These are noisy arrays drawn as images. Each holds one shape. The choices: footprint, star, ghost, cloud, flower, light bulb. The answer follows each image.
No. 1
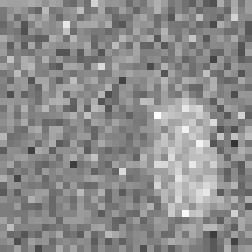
footprint
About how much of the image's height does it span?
half
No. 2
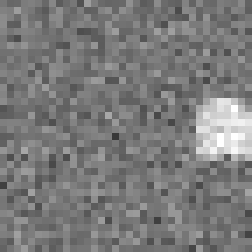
ghost
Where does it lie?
middle right
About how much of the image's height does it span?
a quarter
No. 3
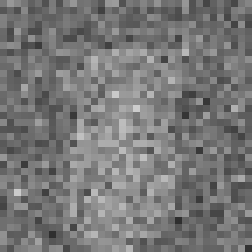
footprint
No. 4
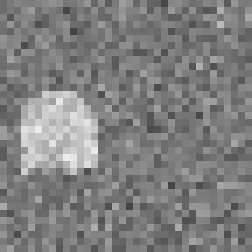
ghost
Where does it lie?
middle left
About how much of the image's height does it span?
a third
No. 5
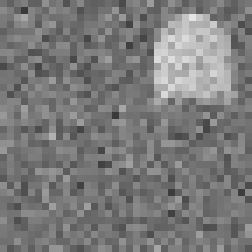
ghost
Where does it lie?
top right
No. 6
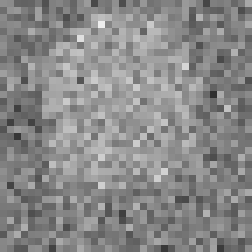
ghost
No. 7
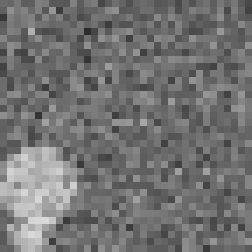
light bulb
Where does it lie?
bottom left
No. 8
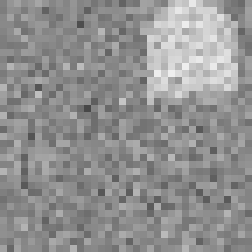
ghost
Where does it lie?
top right
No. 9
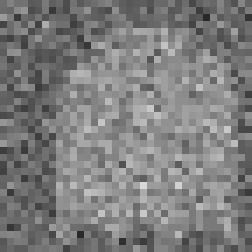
ghost
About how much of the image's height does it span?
nearly all
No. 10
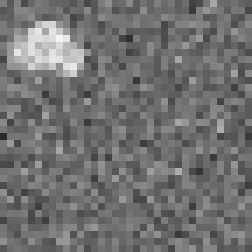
cloud
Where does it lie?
top left
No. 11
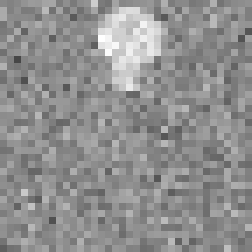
light bulb
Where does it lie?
top middle
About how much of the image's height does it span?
a third
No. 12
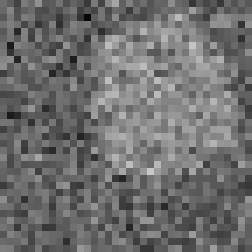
ghost
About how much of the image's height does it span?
two thirds
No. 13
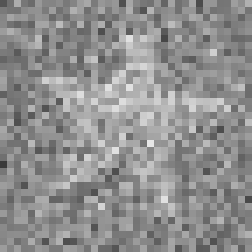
star
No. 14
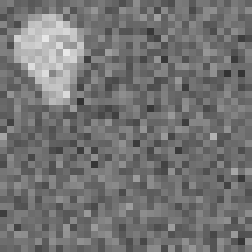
light bulb
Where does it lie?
top left
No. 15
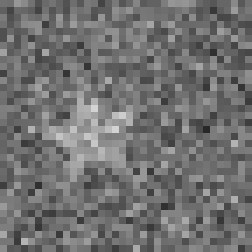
star
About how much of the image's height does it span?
half
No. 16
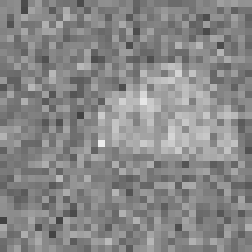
cloud
